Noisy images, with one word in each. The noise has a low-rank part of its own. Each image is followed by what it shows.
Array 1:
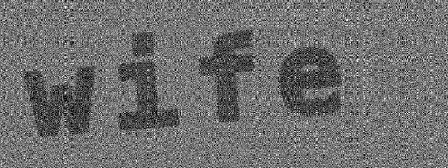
wife
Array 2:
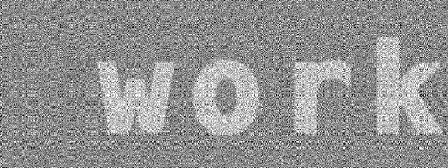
work
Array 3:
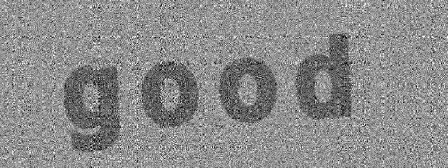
good
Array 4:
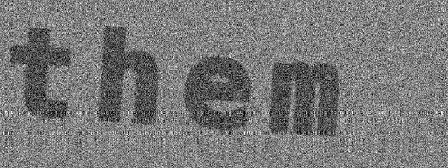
them
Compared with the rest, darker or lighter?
darker
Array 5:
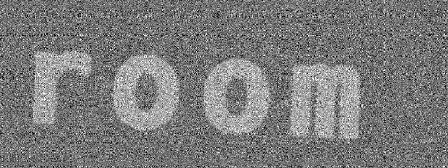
room
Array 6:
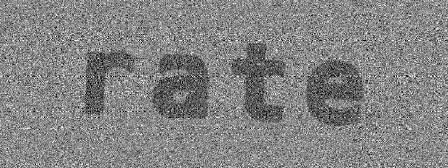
rate
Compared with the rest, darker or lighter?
darker
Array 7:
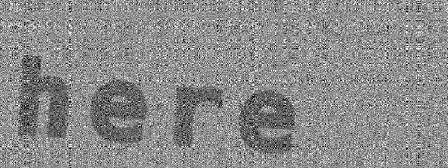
here
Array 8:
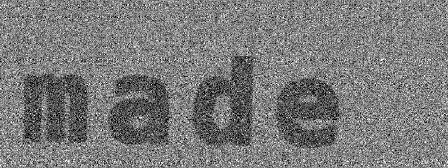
made
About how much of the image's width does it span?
two thirds
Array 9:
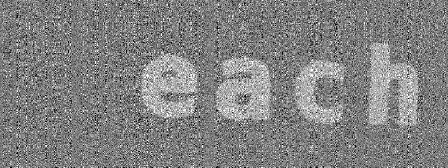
each
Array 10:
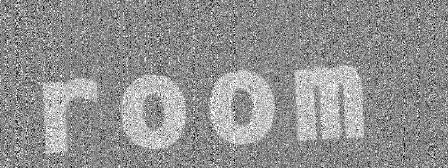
room
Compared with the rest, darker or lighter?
lighter
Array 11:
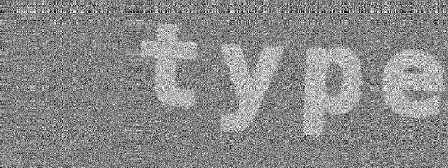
type
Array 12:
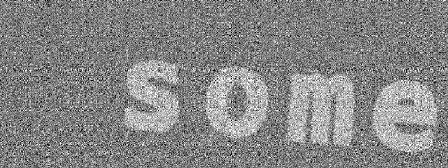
some
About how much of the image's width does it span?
two thirds
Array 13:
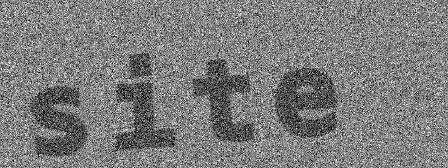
site
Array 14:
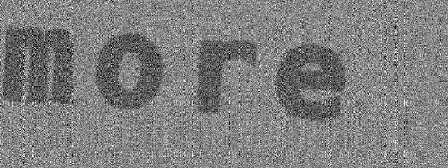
more
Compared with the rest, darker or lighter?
darker
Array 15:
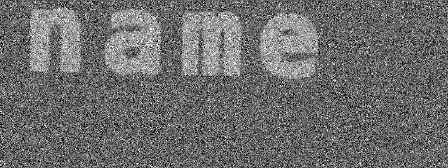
name
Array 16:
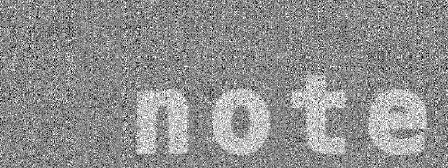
note
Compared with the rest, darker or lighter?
lighter
